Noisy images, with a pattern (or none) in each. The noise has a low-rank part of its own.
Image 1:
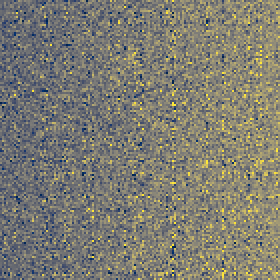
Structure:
a smooth slope
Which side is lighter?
right
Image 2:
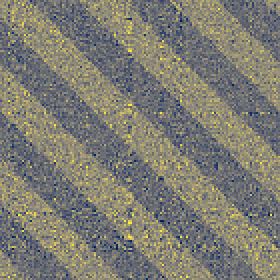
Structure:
diagonal stripes
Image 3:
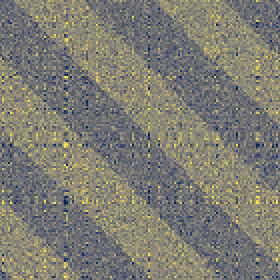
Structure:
diagonal stripes
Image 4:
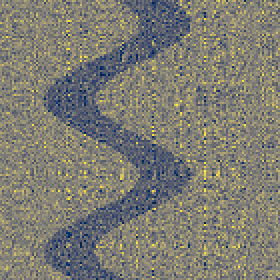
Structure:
a wavy band
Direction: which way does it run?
top to bottom
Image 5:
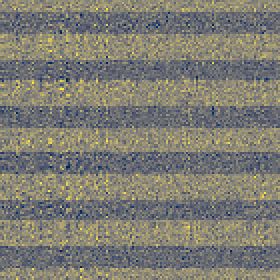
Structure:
horizontal stripes
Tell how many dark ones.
6
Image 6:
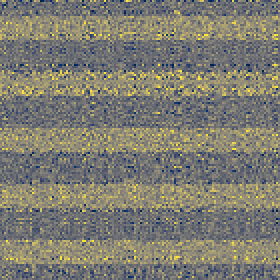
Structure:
horizontal stripes
